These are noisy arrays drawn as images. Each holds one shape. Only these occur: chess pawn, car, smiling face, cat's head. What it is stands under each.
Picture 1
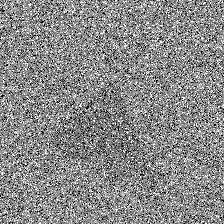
chess pawn
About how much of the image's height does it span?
half
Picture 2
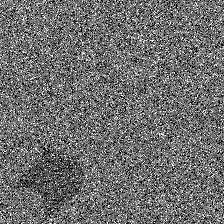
cat's head
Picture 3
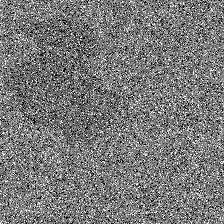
car
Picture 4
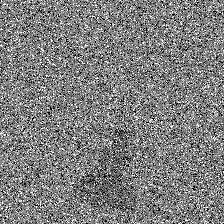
chess pawn
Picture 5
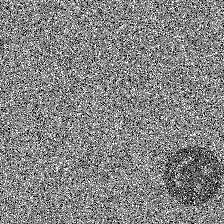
smiling face
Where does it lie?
bottom right
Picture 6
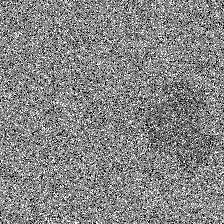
car
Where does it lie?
middle right
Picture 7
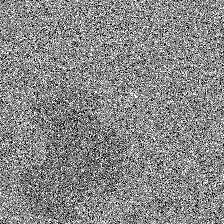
car
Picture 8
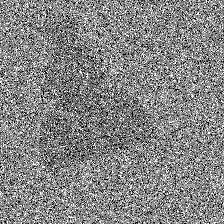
chess pawn
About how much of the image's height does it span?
two thirds
